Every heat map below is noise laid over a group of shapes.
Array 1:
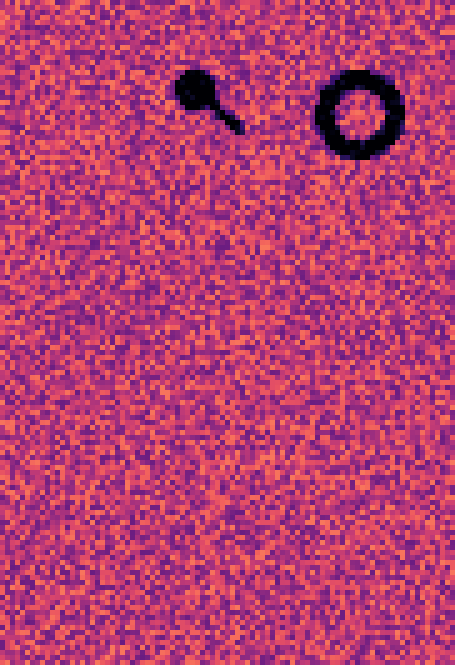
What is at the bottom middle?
nothing
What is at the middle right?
nothing
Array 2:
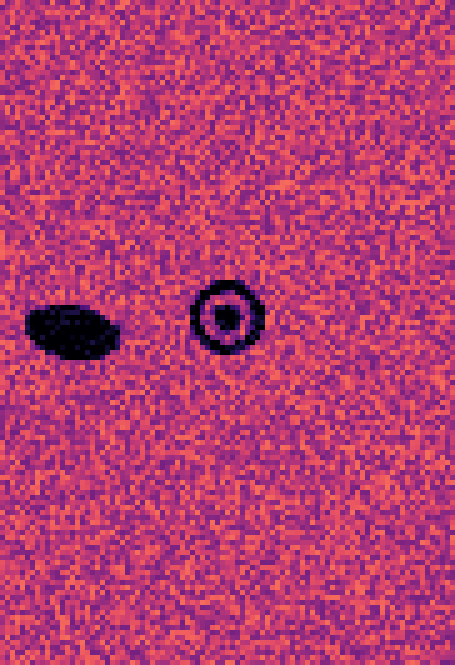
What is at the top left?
nothing
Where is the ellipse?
middle left
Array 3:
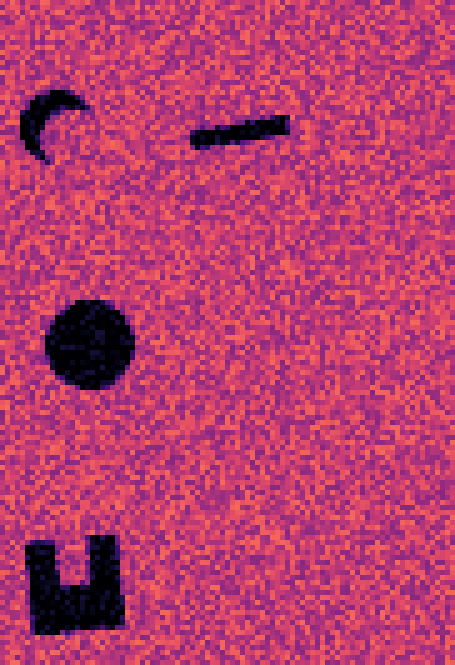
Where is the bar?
top middle
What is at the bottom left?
square with a notch
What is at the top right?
nothing
